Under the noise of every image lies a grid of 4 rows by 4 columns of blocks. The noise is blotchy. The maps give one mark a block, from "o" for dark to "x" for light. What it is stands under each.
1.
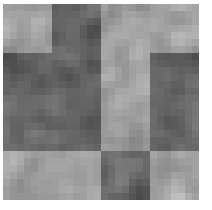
xoxx
ooxo
ooxo
xxox
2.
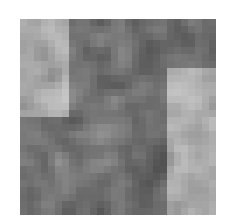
xooo
xoox
ooox
ooox
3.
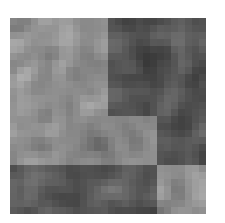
xxoo
xxoo
xxxo
ooox
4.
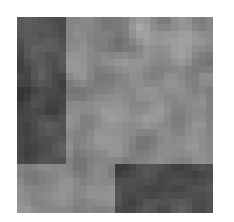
oxxx
oxxx
oxxx
xxoo
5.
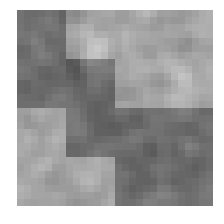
oxxx
ooxx
xooo
xxoo
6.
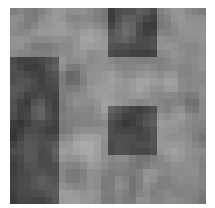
xxox
oxxx
oxox
oxxx
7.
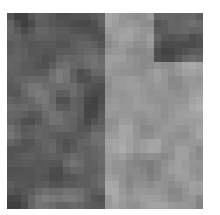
ooxo
ooxx
ooxx
ooxx
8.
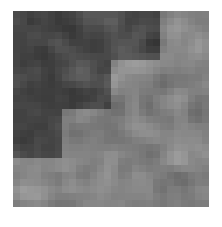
ooox
ooxx
oxxx
xxxx
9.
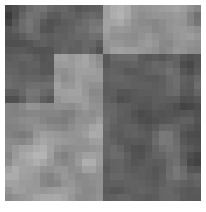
ooxx
oxoo
xxoo
xxoo
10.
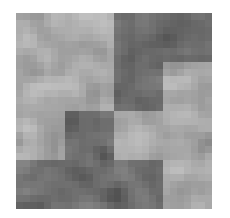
xxoo
xxox
xoxx
ooox
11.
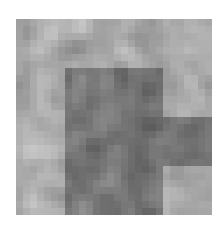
xxxx
xoox
xooo
xoox
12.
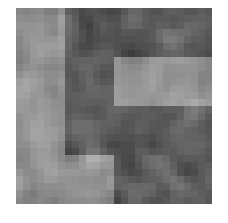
xooo
xoxx
xooo
xxoo
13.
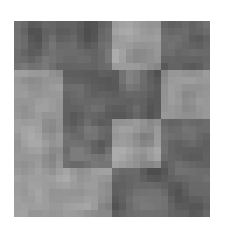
ooxo
xoox
xoxo
xxoo
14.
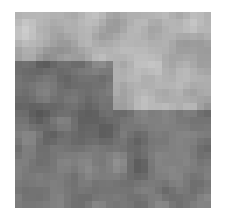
xxxx
ooxx
oooo
oooo
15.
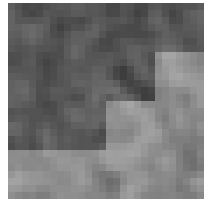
oooo
ooox
ooxx
xxxx
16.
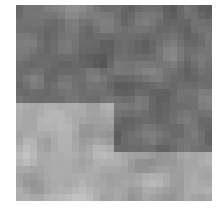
oooo
oooo
xxoo
xxxx
